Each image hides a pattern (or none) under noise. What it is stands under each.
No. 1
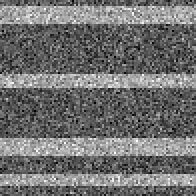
bands of rows
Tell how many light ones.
4
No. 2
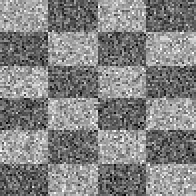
a checkerboard
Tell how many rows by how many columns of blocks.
6 by 4
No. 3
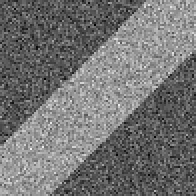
a diagonal band
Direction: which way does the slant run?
bottom left to top right
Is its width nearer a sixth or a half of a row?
a half
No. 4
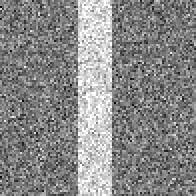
one band of columns
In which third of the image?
middle
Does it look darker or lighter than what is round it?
lighter
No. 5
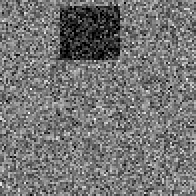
one block
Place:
top middle
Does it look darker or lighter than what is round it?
darker
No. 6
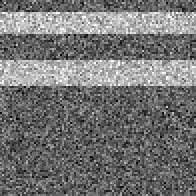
bands of rows
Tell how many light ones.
2
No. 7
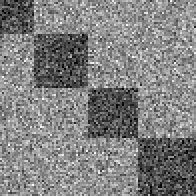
blocks along the diagonal
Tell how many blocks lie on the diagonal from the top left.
4
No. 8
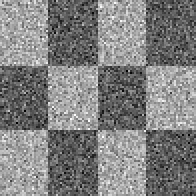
a checkerboard
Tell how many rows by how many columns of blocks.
3 by 4
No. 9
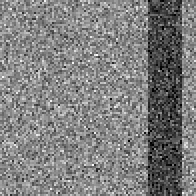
one band of columns
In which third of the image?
right
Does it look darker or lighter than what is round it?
darker
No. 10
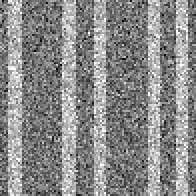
bands of columns
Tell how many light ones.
5
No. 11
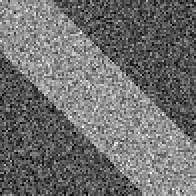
a diagonal band
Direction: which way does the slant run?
top left to bottom right
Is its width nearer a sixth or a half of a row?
a half
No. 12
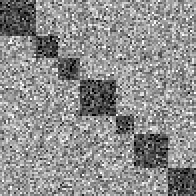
blocks along the diagonal
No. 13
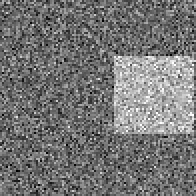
one block
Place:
middle right
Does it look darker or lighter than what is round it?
lighter
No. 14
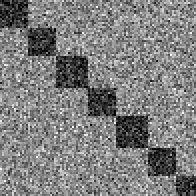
blocks along the diagonal
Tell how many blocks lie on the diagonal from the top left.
7
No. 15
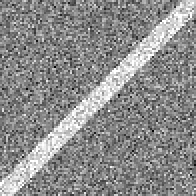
a diagonal band
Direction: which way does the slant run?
bottom left to top right
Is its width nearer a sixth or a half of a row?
a sixth
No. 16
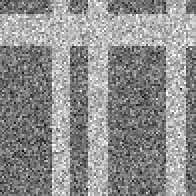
bands of rows crossing bands of columns
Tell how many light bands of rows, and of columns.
1 and 3
